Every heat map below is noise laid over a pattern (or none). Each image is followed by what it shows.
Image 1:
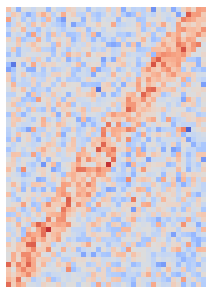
a diagonal band
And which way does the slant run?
bottom left to top right
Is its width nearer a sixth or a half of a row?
a sixth
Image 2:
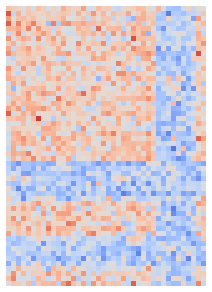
bands of rows crossing bands of columns
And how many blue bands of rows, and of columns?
2 and 1
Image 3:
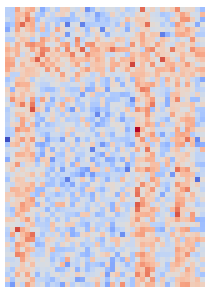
bands of rows crossing bands of columns
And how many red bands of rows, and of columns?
1 and 3
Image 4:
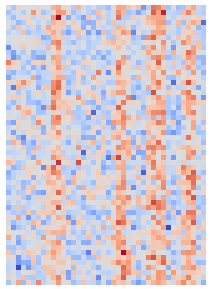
bands of columns
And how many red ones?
4
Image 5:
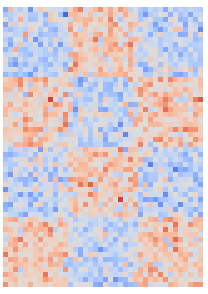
a checkerboard
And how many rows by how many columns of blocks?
4 by 3
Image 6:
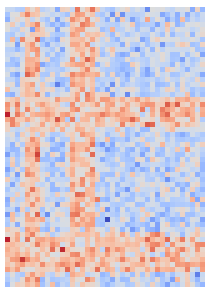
bands of rows crossing bands of columns
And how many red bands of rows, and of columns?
2 and 2
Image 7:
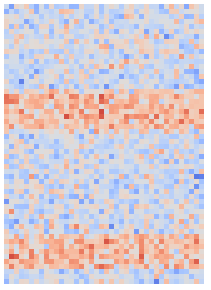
bands of rows
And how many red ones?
2
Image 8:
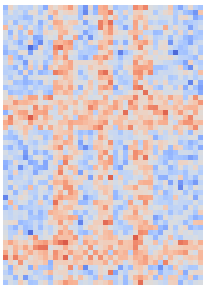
bands of rows crossing bands of columns
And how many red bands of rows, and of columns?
2 and 3
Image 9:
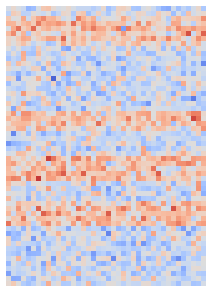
bands of rows
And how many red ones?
4
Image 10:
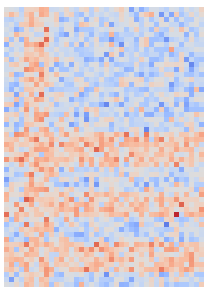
bands of rows crossing bands of columns
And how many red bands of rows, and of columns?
3 and 1
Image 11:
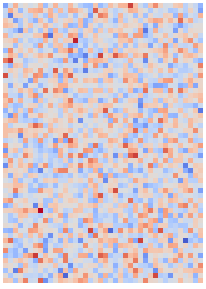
only noise
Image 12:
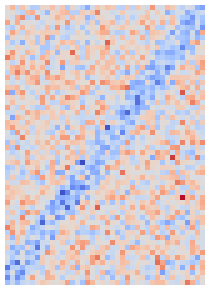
a diagonal band
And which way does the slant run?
bottom left to top right
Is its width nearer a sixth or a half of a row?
a sixth
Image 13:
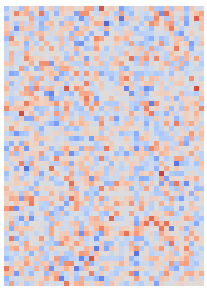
only noise
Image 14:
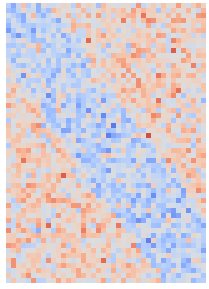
a diagonal band
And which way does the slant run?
top left to bottom right
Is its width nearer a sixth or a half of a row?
a half
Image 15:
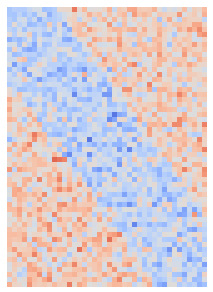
a diagonal band
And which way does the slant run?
top left to bottom right
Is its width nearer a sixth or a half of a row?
a half
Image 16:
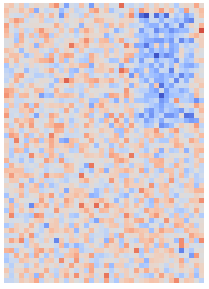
one block
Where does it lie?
top right
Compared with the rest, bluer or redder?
bluer
